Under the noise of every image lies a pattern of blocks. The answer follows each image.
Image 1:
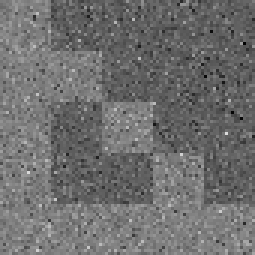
mirrored about the diagonal from the bottom left
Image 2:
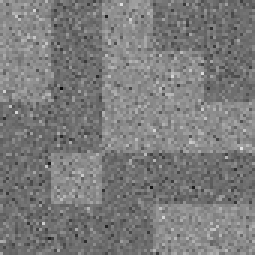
mirrored about the diagonal from the bottom left
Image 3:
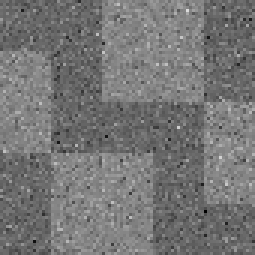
the same after a half turn
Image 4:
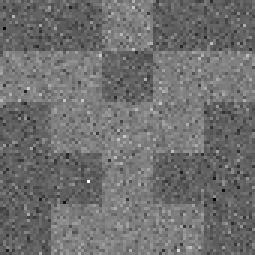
left and right mirror each other
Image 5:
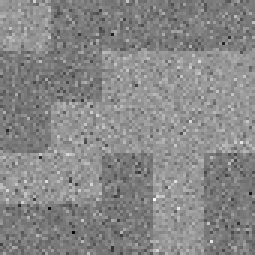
no symmetry
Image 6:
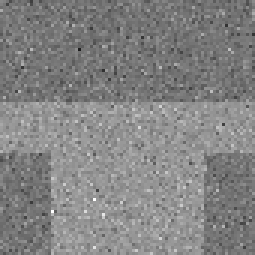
left and right mirror each other
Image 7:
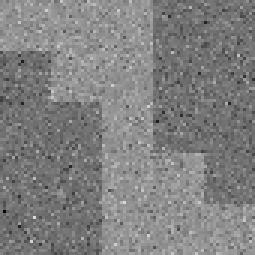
the same after a half turn
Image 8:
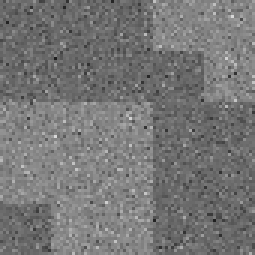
mirrored about the diagonal from the bottom left
